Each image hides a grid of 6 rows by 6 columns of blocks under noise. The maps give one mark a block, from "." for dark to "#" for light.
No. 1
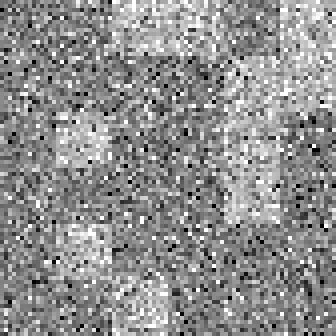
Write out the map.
. . # # . #
. . . . # #
. # . . # .
. . . . # .
. # . . . .
. . # . . .
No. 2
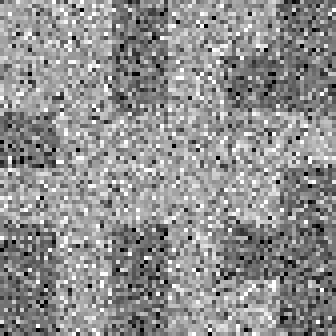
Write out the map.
# # . # # .
# # . # . .
. # # # # #
# # # # # .
. # . # . .
. # . # # .
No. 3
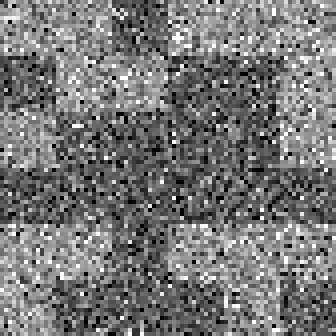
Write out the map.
# # . # # #
. # # . . #
# . . . . #
. . . . . .
# # . # # #
# . . . # .
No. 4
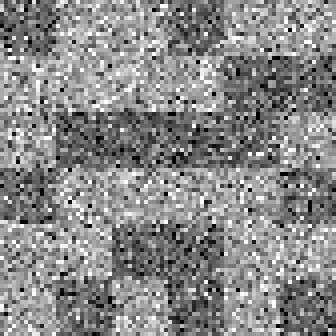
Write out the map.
. # # . # #
# # # # . .
# . . . . #
. # # # # .
# # . . # #
# . # . # .
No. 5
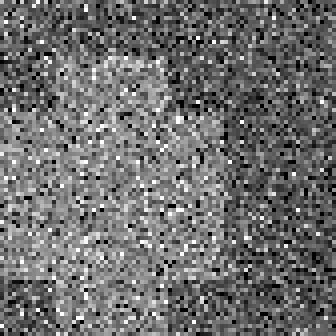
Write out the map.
. . . . . .
. # # . . .
# # # # . .
# # # # . .
# # # # . .
. # # . . .
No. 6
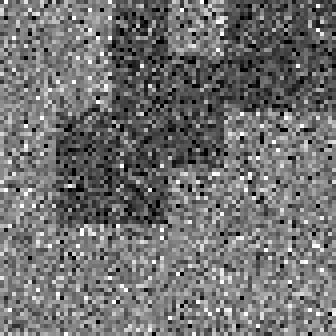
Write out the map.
# # . # . .
# # . . . .
# . . . # #
# . . # # #
# # # # # #
# # # # # #
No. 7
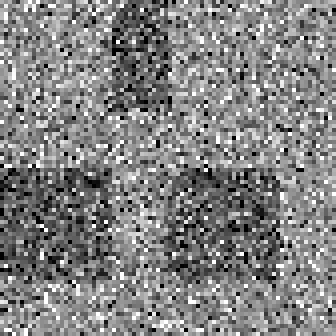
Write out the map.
# # . # # #
# # . # # #
# # # # # #
. . # . . #
. . # . . #
# # # # # #
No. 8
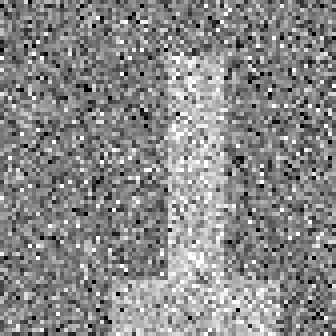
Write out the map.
. . . . . .
. . . # . .
. . . # . .
. . . # . .
. . . # . .
. . # # # .
